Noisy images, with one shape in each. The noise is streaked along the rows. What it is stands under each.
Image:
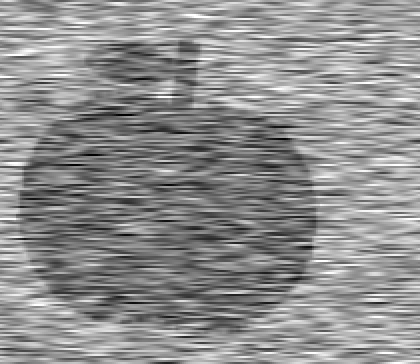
apple
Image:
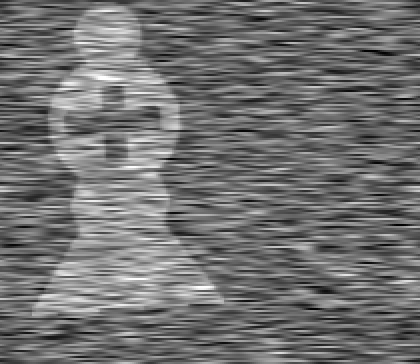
chess bishop
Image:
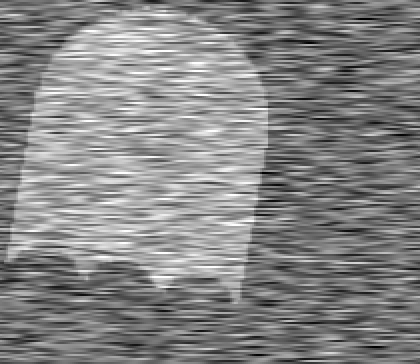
ghost
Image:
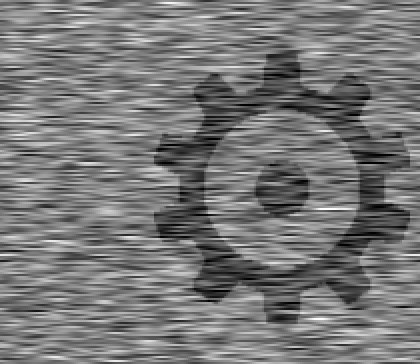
gear
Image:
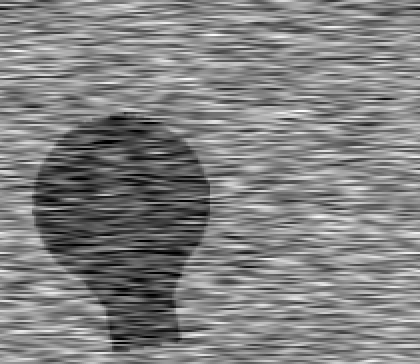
light bulb
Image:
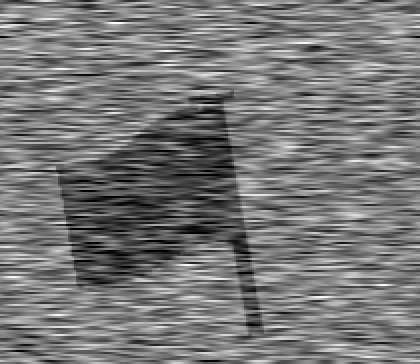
flag
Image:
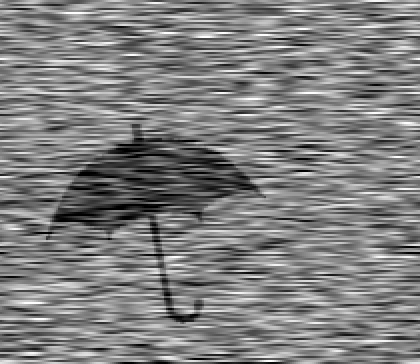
umbrella
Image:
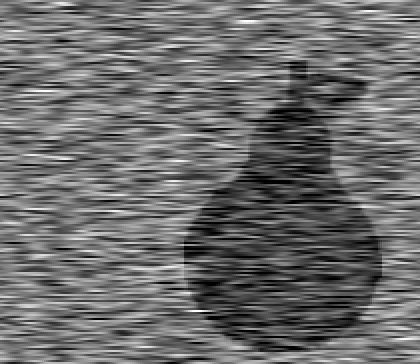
pear
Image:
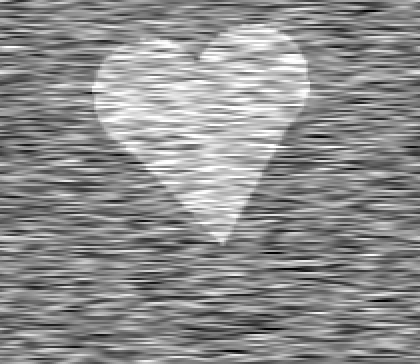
heart
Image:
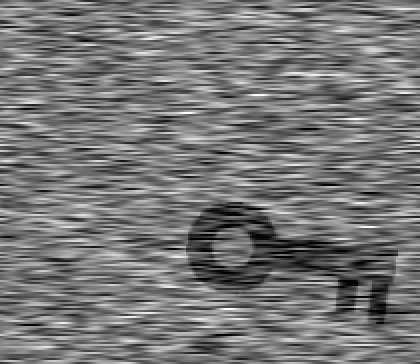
key
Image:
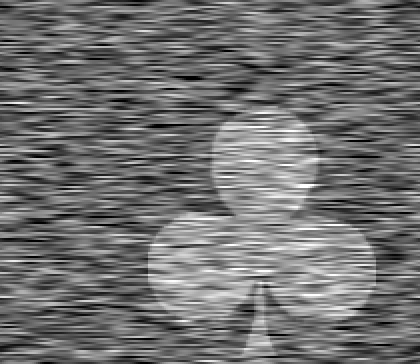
club
